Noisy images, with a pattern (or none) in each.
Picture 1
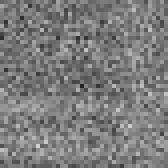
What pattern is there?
bands of rows crossing bands of columns
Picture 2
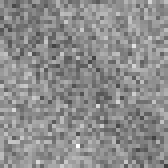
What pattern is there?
a diagonal band
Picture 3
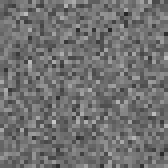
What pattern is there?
only noise
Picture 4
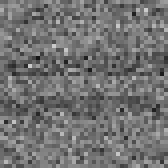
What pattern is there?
bands of rows
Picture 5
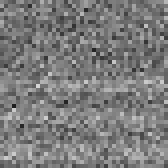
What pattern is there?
bands of rows
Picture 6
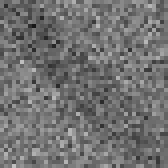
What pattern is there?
a diagonal band
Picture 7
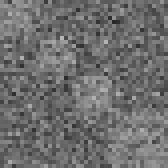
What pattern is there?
blocks along the diagonal
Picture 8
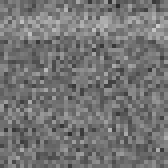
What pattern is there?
one band of rows
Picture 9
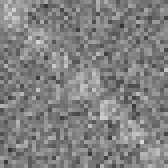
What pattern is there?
blocks along the diagonal
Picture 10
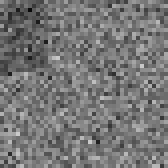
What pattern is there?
one block
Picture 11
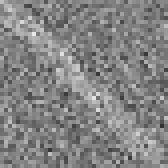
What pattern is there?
a diagonal band
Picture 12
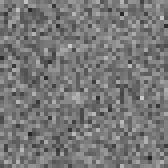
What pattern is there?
only noise
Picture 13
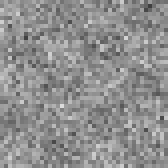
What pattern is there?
a checkerboard
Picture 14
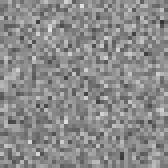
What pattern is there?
only noise
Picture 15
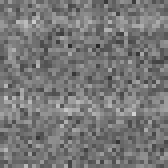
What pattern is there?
bands of rows
